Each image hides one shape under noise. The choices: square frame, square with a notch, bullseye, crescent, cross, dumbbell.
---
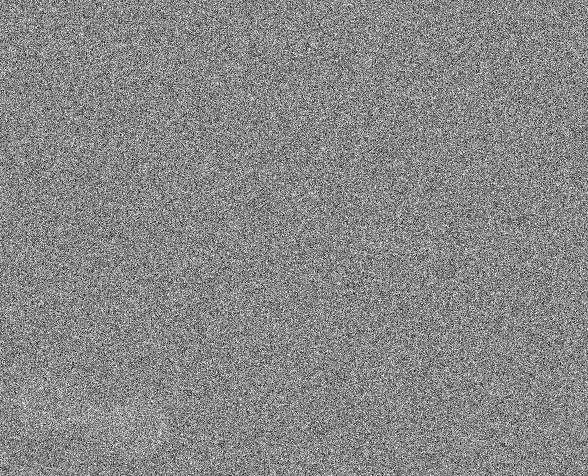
dumbbell
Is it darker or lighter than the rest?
lighter
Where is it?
bottom left
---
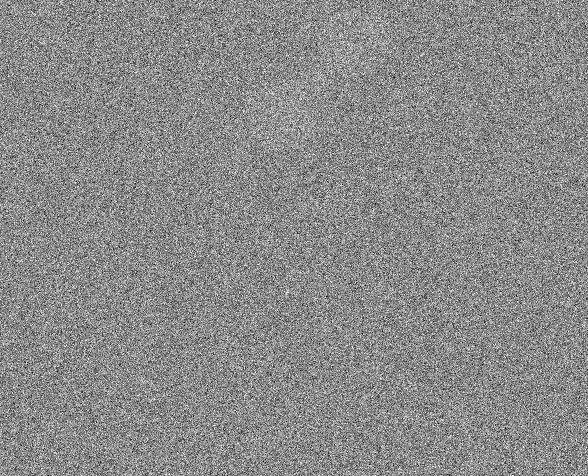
dumbbell
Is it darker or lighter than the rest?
lighter
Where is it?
top middle
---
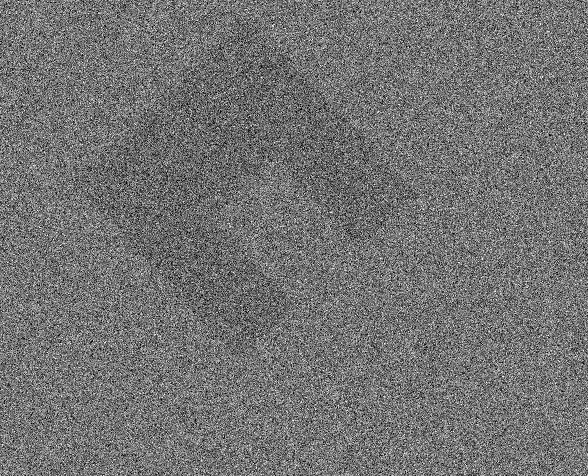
square with a notch
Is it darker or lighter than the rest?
darker
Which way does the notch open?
down and right
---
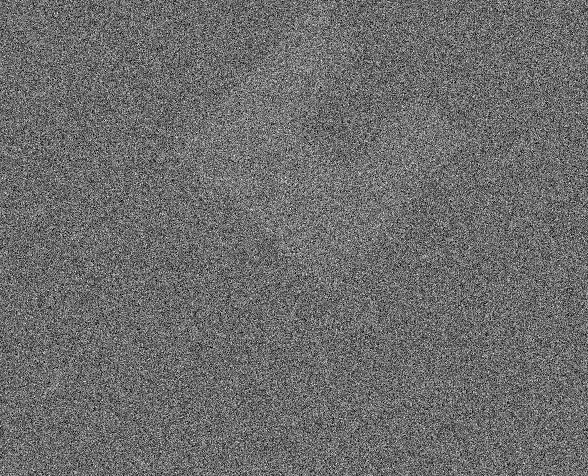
square with a notch
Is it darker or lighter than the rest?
lighter
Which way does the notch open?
up and right
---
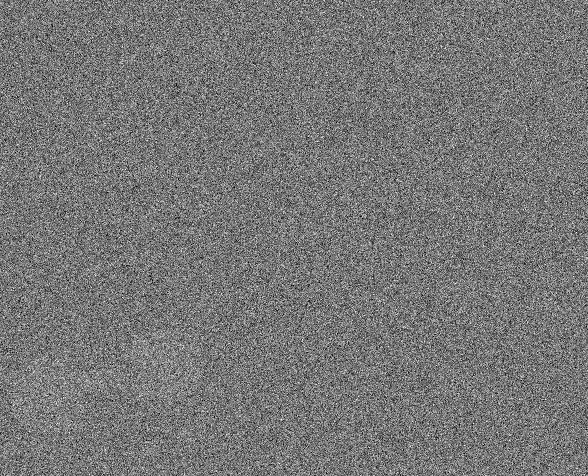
dumbbell
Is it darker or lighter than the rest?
lighter
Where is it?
bottom left
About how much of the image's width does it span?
a third
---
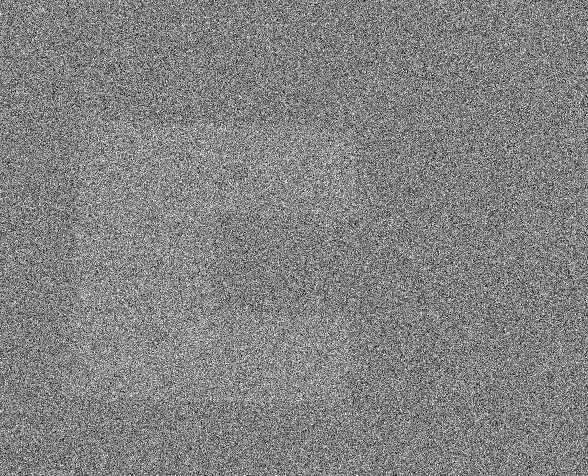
square with a notch
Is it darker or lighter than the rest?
lighter
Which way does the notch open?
right
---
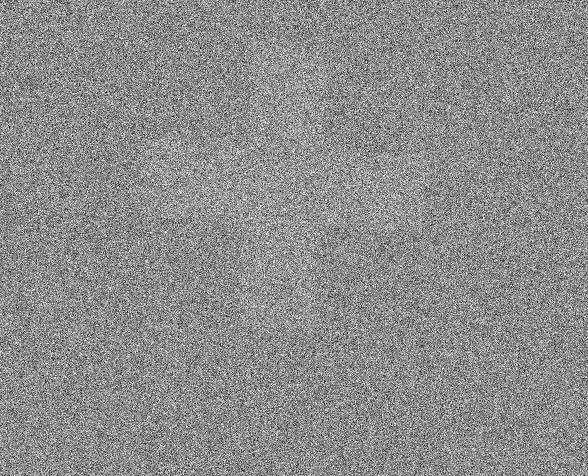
cross
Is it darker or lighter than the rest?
lighter
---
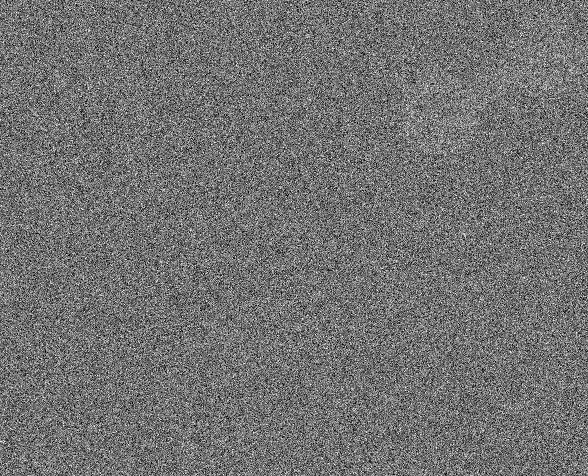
dumbbell
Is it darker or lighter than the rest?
lighter
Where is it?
top right
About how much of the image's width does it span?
a third
